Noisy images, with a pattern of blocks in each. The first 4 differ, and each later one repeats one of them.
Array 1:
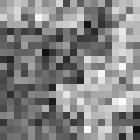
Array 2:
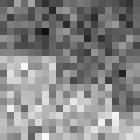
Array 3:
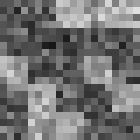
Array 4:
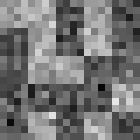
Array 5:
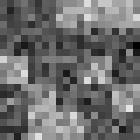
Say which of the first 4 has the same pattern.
3
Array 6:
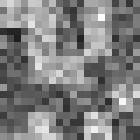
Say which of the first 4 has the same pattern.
4
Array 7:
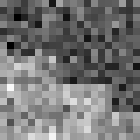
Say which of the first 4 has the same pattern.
2
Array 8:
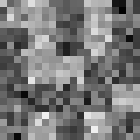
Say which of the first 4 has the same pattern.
4
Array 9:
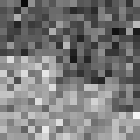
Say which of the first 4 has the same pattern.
2
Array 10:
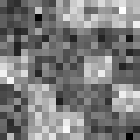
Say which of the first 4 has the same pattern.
3
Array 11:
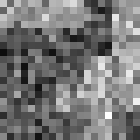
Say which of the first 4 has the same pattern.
1
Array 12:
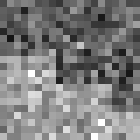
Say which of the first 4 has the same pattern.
2
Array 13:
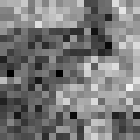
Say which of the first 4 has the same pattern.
1
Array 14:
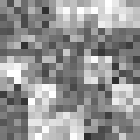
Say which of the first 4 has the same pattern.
3
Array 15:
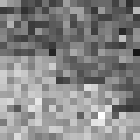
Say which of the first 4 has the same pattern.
2
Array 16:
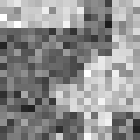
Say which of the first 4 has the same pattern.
1
